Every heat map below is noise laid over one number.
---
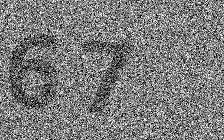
67
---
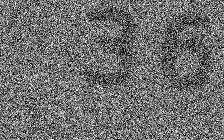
36
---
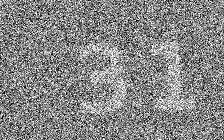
31
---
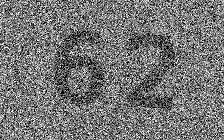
62
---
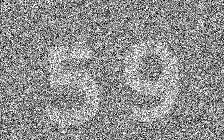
59
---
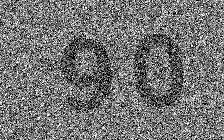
90
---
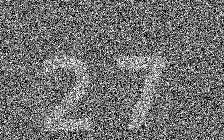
27
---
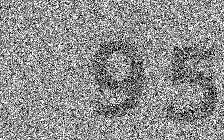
95
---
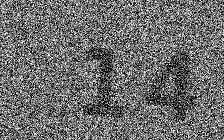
14
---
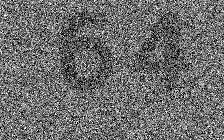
64
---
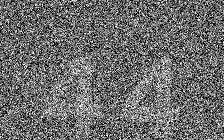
44
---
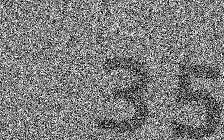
35
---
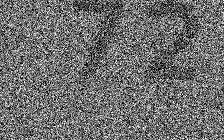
72
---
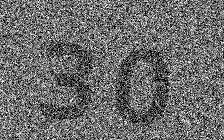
30
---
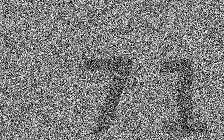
71
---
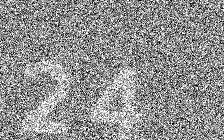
24
